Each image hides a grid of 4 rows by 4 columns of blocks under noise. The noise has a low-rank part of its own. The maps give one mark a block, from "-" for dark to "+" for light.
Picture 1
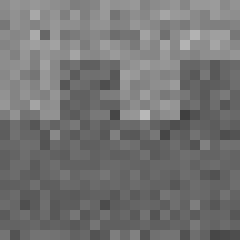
++++
+-+-
----
----
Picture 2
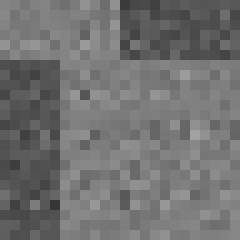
++--
-+++
-+++
-+++
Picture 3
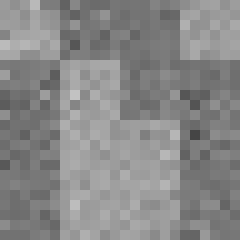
+--+
-+--
-++-
-++-
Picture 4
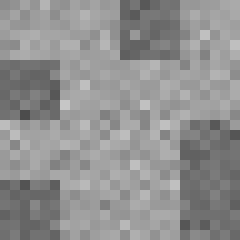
++-+
-+++
+++-
-++-
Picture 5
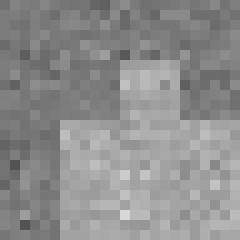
----
--+-
-+++
-+++
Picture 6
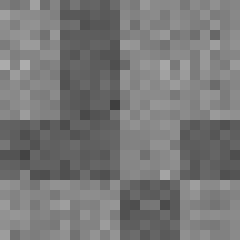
+-++
+-++
--+-
++-+
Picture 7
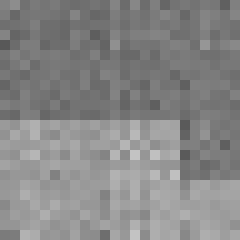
----
----
+++-
++++
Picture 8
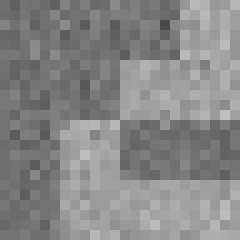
---+
--++
-+--
-+++
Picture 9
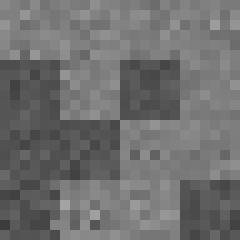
++++
-+-+
--++
-++-
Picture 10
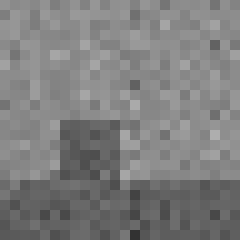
++++
++++
+-++
----
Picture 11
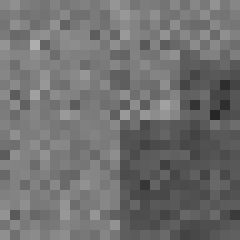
++++
+++-
++--
++--
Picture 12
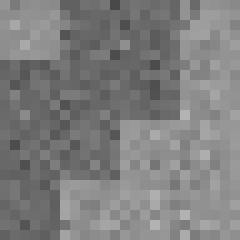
+--+
---+
--++
-+++
